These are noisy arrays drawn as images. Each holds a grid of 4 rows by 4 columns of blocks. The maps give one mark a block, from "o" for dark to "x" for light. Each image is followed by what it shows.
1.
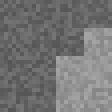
o o o o
o o o x
o o x x
o o x x
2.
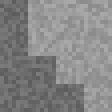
o x x x
o x x x
o o x x
o o o x
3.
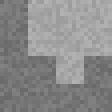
o x x x
o x x x
o o x o
o o o o
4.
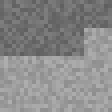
o o o o
o o o x
x x x x
x x x x
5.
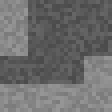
x o o o
x o o o
o o o x
x x x x
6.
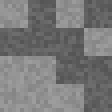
x o x o
o o o x
x x o o
x x x o
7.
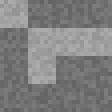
x o o o
o x x x
o x o o
o o o o
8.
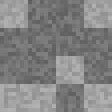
x o o x
o o o o
o o x o
x x o x
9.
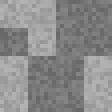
x x o o
o x o o
x o o x
x o o x
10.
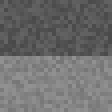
o o o o
o o o o
x x x x
x x x x
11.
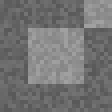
o o o x
o x x o
o x x o
o o o o
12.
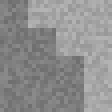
o x x x
o o x x
o o o x
o o o x
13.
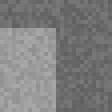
o o o o
x x o o
x x o o
x x o o
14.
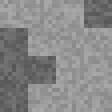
x x x o
o x x x
o o x x
o x x x
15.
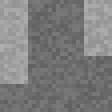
x o o x
x o o x
x o o o
o o o o
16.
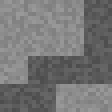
x x x o
x x x o
x o o o
o o x x
